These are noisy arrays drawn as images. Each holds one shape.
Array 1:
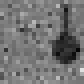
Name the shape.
lollipop
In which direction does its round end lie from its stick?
down
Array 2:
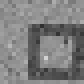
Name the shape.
square frame
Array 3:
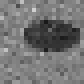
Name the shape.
ellipse
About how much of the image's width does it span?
two thirds
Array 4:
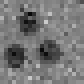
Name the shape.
three dots
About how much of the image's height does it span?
two thirds
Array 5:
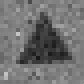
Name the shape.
triangle
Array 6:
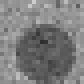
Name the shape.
disc
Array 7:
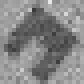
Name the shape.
square with a notch
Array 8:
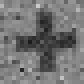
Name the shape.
cross
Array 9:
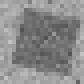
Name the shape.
square
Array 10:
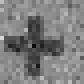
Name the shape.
cross
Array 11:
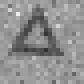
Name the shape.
triangle frame
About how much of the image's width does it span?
two thirds
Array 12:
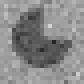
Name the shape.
disc with a wedge cut out
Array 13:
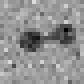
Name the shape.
dumbbell
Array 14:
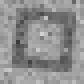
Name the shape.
square frame
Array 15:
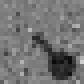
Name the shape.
lollipop
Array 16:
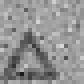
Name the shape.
triangle frame
